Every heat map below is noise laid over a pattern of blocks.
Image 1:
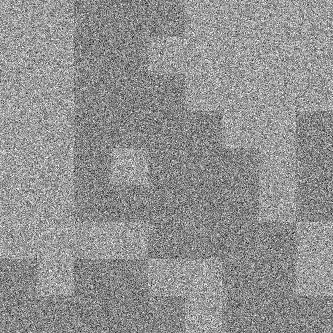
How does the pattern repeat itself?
no symmetry
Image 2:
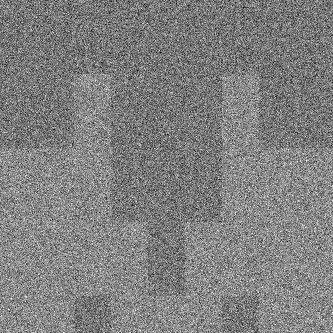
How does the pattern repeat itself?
left and right mirror each other
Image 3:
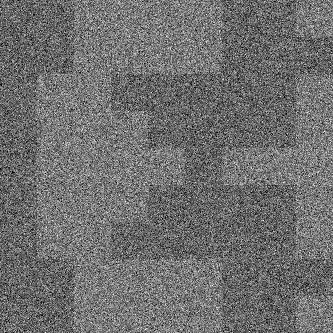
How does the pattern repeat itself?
top and bottom mirror each other
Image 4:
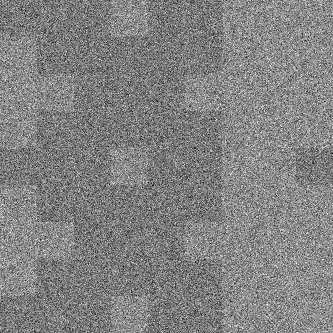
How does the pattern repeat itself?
top and bottom mirror each other
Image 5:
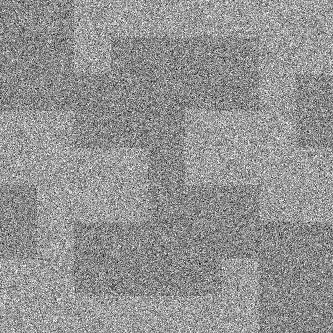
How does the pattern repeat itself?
the same after a half turn
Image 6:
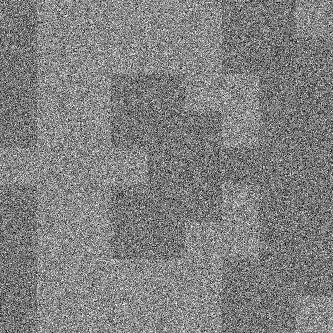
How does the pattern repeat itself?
top and bottom mirror each other
